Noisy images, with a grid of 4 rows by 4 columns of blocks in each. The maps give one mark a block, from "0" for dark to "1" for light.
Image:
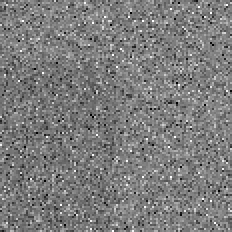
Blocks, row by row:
1111
0011
0011
0011
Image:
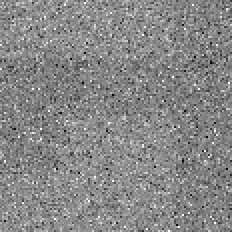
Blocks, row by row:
1110
0000
0110
1110
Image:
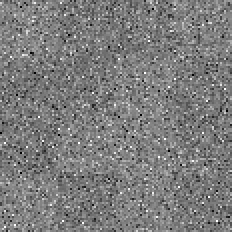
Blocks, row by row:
1001
0010
0110
1010
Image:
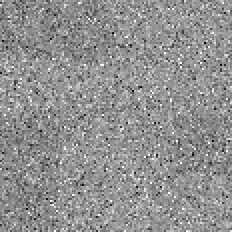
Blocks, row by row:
0011
1111
0110
0111
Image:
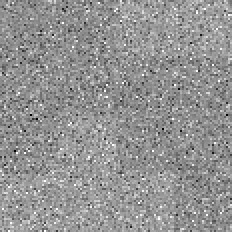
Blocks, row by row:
0011
0000
0100
1110
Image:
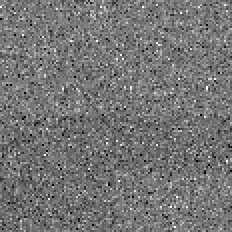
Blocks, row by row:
1111
1111
0000
0011
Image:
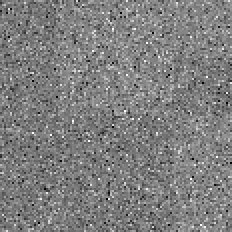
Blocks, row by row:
0111
0110
0001
0001
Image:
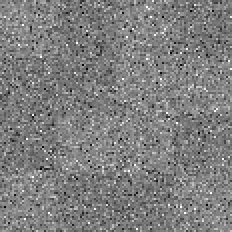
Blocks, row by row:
1010
0011
0110
1001
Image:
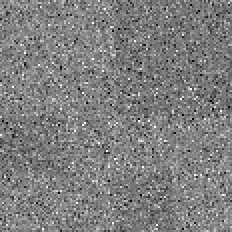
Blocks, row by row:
1100
1100
0111
1101
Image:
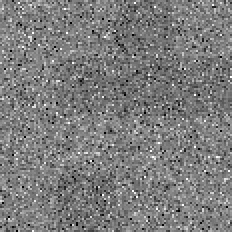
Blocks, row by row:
1101
1000
1111
1011
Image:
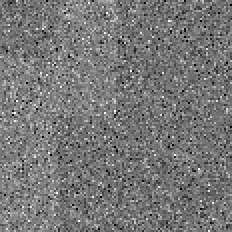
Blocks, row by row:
0100
1100
1000
1000
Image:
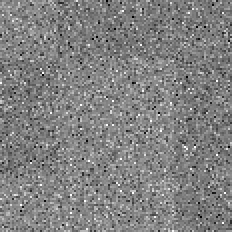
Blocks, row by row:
1000
0110
0110
1110
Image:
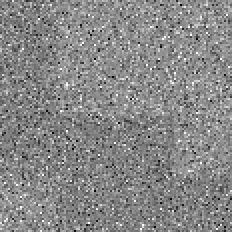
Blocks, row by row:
0111
0111
0001
1000
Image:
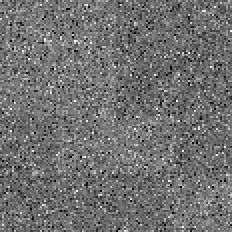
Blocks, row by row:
1100
1100
0110
0001
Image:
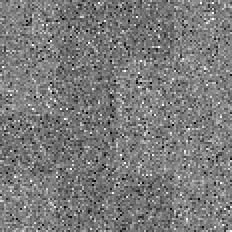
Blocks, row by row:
1001
1011
0011
1001
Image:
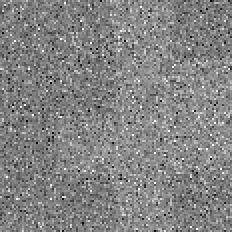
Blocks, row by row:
0010
0011
0111
0010
